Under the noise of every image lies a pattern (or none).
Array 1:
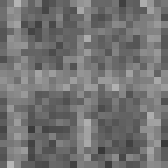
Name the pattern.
bands of rows crossing bands of columns
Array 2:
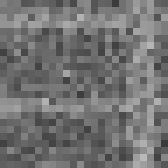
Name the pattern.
bands of rows crossing bands of columns
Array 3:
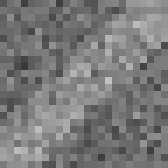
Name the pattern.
a diagonal band
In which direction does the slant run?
bottom left to top right
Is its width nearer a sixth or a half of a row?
a half
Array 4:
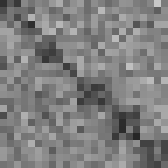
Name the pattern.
blocks along the diagonal
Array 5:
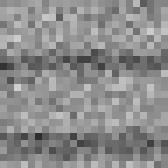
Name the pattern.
bands of rows
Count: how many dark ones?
2
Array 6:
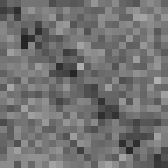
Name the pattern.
blocks along the diagonal
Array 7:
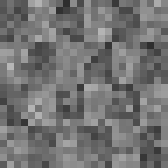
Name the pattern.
a checkerboard
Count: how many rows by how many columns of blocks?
4 by 6
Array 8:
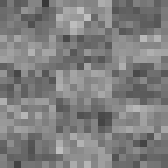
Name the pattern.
a checkerboard
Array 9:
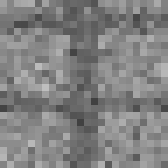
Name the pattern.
bands of rows crossing bands of columns
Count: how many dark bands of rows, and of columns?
2 and 1
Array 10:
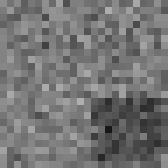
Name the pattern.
one block
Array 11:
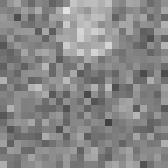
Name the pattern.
one block
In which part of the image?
top middle
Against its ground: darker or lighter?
lighter
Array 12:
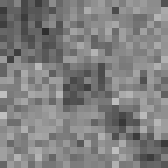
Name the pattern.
blocks along the diagonal
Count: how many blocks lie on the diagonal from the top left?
4
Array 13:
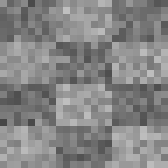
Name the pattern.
a checkerboard
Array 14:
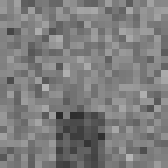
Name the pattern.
one block
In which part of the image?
bottom middle
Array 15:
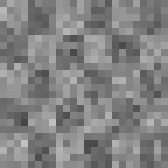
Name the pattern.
a checkerboard
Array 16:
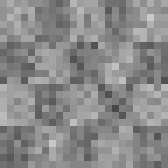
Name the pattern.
a checkerboard
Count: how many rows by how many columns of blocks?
4 by 5
